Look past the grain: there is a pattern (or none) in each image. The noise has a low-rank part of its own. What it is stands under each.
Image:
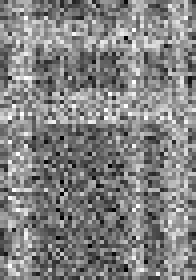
bands of rows crossing bands of columns
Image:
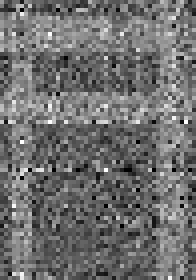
bands of rows crossing bands of columns
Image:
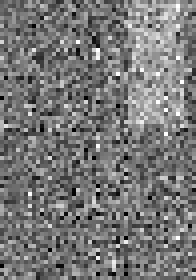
one block
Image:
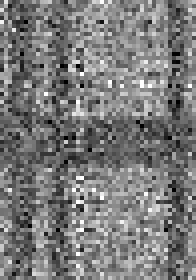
bands of rows crossing bands of columns
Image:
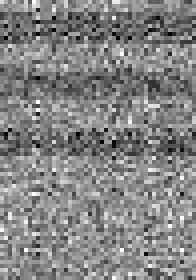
bands of rows
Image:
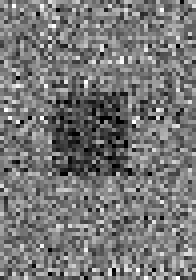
one block
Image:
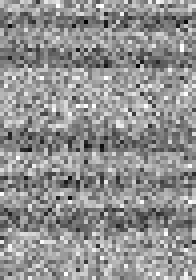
bands of rows
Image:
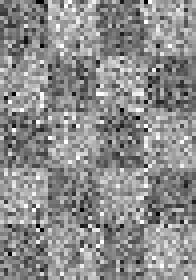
a checkerboard
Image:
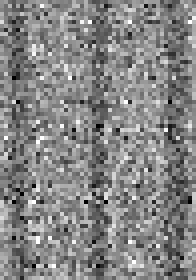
bands of columns
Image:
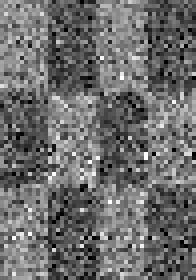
a checkerboard
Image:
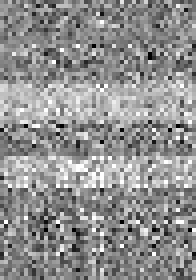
bands of rows
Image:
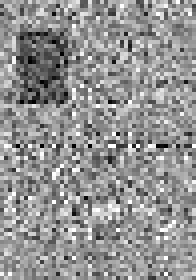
one block
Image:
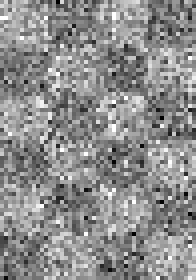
a checkerboard
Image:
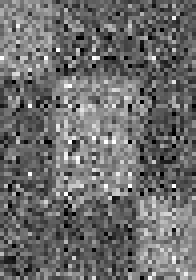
blocks along the diagonal
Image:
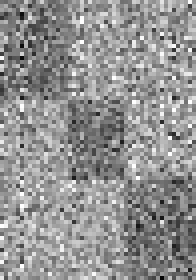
blocks along the diagonal
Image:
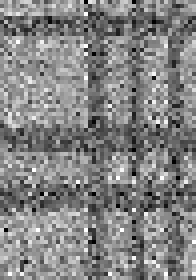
bands of rows crossing bands of columns
